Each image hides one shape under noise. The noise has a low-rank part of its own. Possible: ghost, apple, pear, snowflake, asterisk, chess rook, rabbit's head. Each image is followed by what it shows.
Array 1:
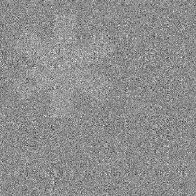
asterisk
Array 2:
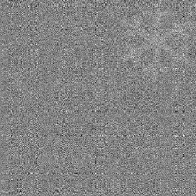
snowflake
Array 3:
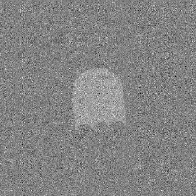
ghost
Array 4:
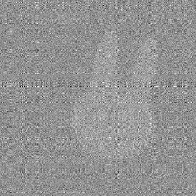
rabbit's head
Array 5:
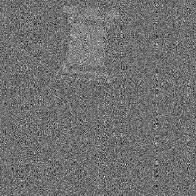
chess rook
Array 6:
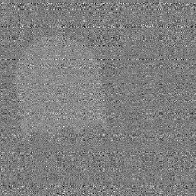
ghost
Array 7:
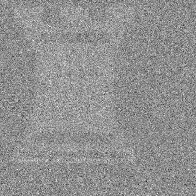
chess rook
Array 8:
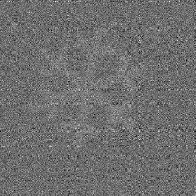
snowflake
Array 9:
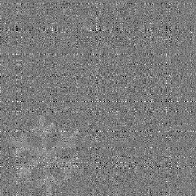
snowflake
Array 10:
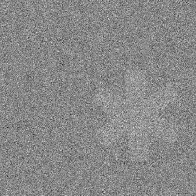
asterisk
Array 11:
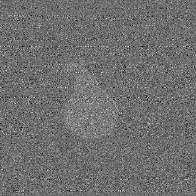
pear
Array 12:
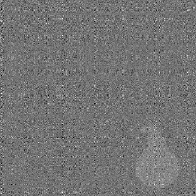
pear
